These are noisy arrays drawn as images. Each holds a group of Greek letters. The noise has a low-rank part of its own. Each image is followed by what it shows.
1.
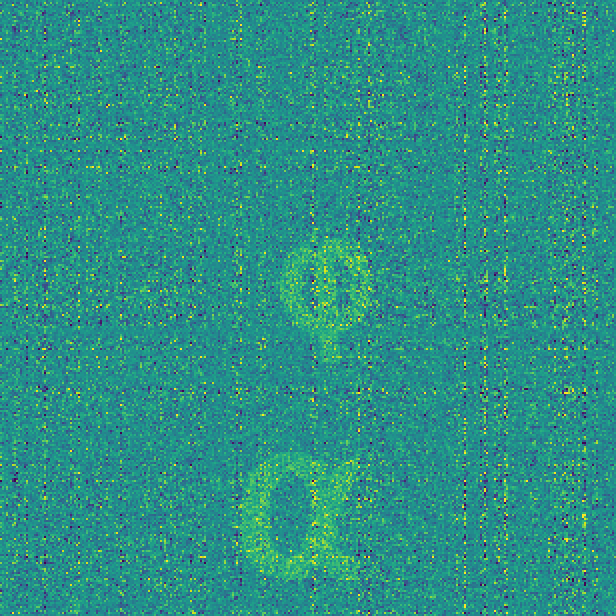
centre: light phi; bottom middle: light alpha
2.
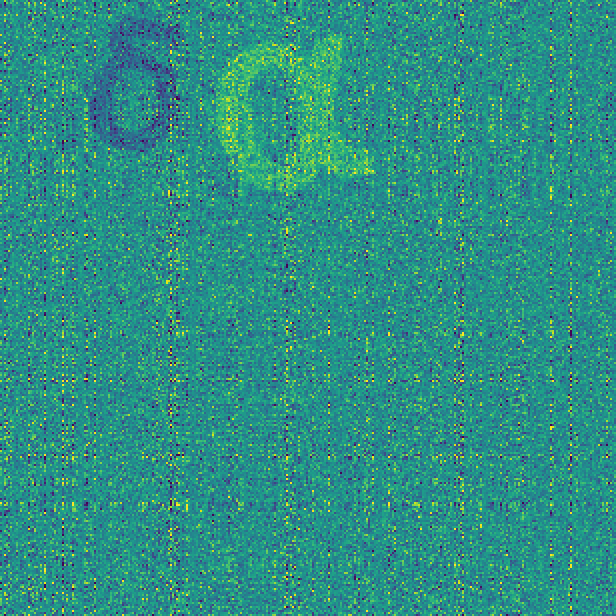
top left: dark delta; top middle: light alpha
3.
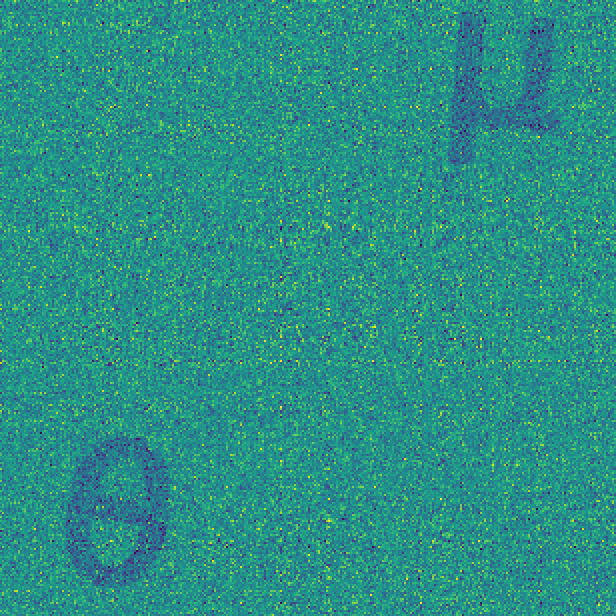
top right: dark mu; bottom left: dark theta
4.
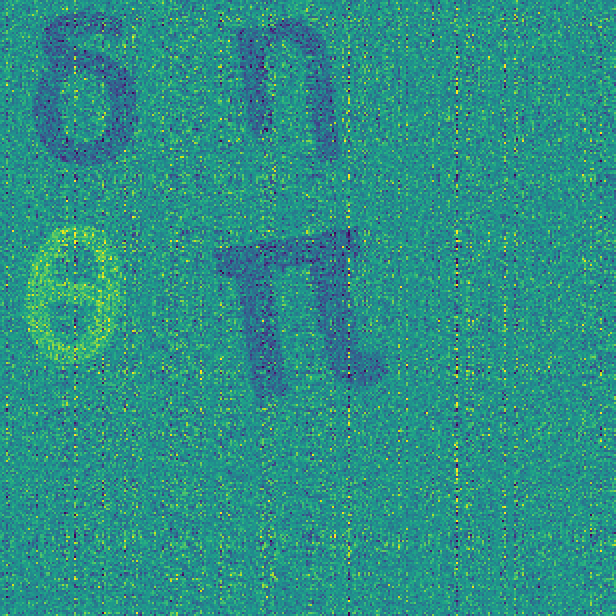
top left: dark delta; top middle: dark eta; middle left: light theta; centre: dark pi
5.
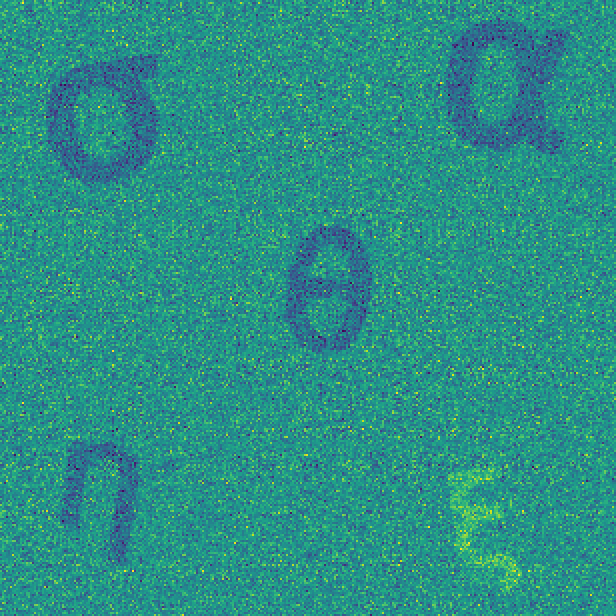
top left: dark sigma; top right: dark alpha; centre: dark theta; bottom left: dark eta; bottom right: light xi
